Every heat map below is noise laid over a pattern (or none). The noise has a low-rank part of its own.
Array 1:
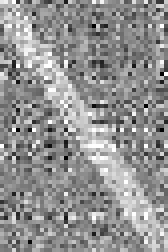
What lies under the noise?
a diagonal band
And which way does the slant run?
top left to bottom right
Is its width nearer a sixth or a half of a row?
a sixth
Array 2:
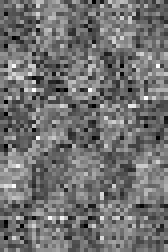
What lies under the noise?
a checkerboard
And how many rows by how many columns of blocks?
5 by 5
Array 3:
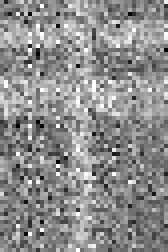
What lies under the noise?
bands of rows crossing bands of columns
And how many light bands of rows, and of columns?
2 and 1
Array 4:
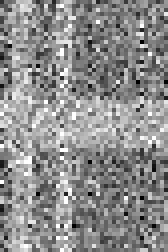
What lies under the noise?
bands of rows crossing bands of columns
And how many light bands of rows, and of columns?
1 and 2
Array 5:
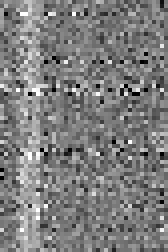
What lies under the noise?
one band of columns
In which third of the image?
left
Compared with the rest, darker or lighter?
lighter
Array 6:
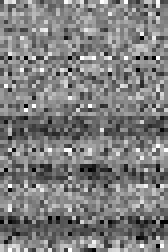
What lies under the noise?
bands of rows
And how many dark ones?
3
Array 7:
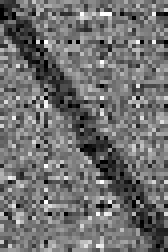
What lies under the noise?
a diagonal band
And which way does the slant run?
top left to bottom right
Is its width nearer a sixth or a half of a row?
a sixth
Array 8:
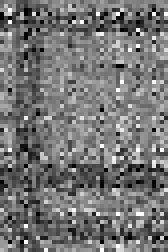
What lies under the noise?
bands of rows crossing bands of columns
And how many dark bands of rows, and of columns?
3 and 1
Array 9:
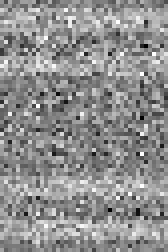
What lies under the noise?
bands of rows
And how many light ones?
4
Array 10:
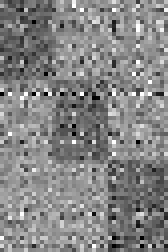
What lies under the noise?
blocks along the diagonal
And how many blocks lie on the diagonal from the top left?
3
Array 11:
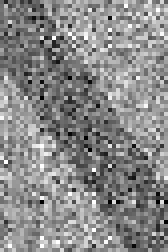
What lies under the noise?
a diagonal band
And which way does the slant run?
top left to bottom right
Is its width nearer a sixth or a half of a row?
a half
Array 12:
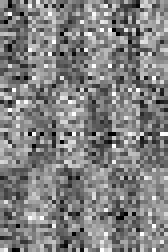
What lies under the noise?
a checkerboard
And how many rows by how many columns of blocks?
3 by 6
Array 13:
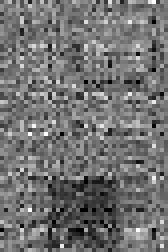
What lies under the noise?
one block
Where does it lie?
bottom middle
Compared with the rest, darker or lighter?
darker
